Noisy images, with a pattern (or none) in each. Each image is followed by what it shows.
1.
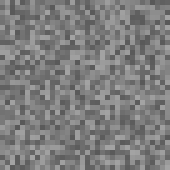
only noise
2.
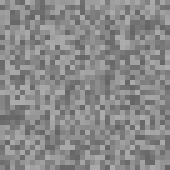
only noise
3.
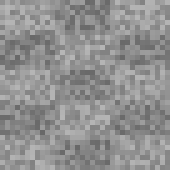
a checkerboard
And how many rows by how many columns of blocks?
5 by 3
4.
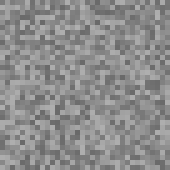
only noise
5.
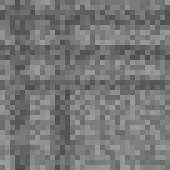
bands of rows crossing bands of columns
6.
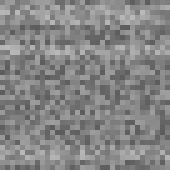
bands of rows
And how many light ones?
3
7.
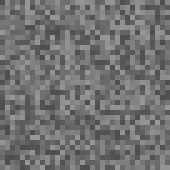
only noise
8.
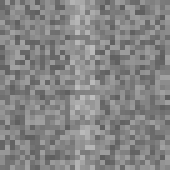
one band of columns
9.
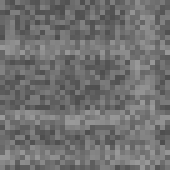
bands of rows crossing bands of columns
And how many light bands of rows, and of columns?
3 and 1
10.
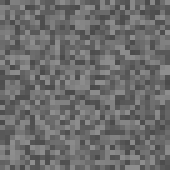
only noise
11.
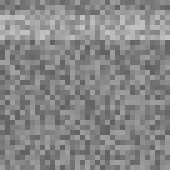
one band of rows
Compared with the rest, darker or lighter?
lighter
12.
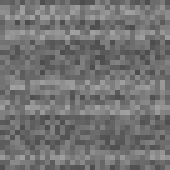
bands of rows
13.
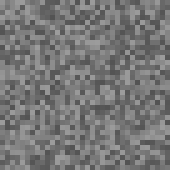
only noise
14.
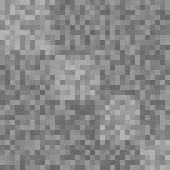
blocks along the diagonal
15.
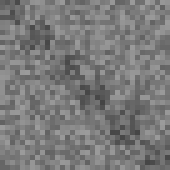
blocks along the diagonal
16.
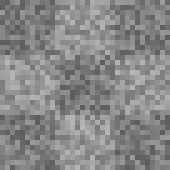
a checkerboard
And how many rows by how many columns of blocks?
3 by 3
